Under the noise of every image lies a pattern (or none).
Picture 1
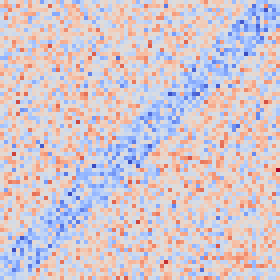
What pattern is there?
a diagonal band
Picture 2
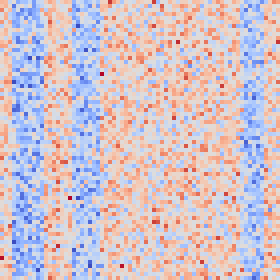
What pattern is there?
bands of columns
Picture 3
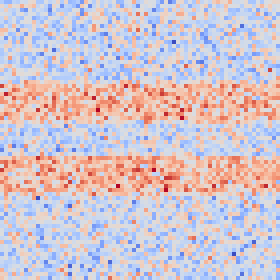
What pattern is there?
bands of rows
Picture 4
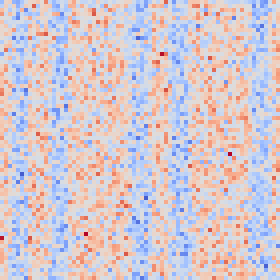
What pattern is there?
bands of columns
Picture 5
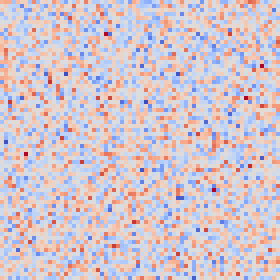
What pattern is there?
only noise
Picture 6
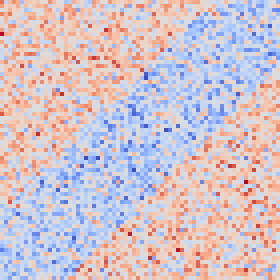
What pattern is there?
a diagonal band
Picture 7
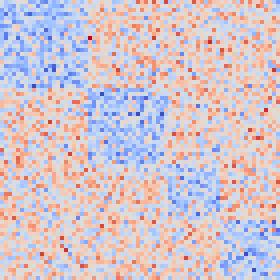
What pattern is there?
blocks along the diagonal
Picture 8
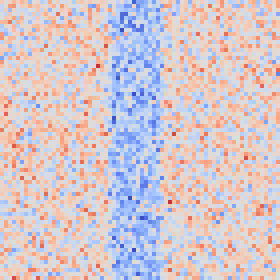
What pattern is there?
one band of columns
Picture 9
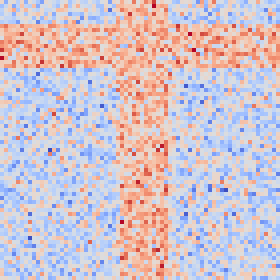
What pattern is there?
bands of rows crossing bands of columns
